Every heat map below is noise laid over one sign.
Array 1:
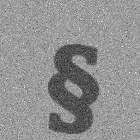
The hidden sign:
section sign
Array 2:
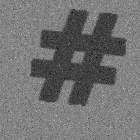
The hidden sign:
hash sign
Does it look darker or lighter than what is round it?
darker
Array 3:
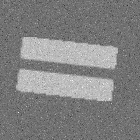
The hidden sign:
equals sign
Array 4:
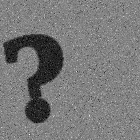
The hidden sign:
question mark
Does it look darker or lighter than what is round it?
darker
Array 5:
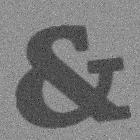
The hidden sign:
ampersand
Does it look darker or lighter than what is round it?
darker
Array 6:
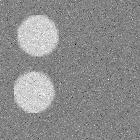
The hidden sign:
colon
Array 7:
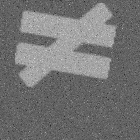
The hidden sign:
not-equal sign
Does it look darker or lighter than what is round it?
lighter
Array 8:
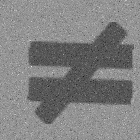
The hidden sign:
not-equal sign
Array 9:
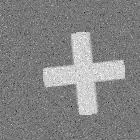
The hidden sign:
plus sign
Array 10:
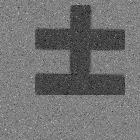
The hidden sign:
plus-minus sign
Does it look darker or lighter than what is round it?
darker
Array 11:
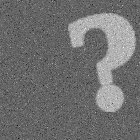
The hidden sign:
question mark
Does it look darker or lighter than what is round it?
lighter
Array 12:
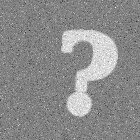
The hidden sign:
question mark
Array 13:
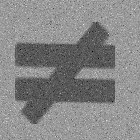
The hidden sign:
not-equal sign
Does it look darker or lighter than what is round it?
darker
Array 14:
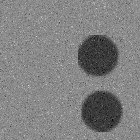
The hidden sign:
colon
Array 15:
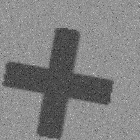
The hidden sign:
plus sign
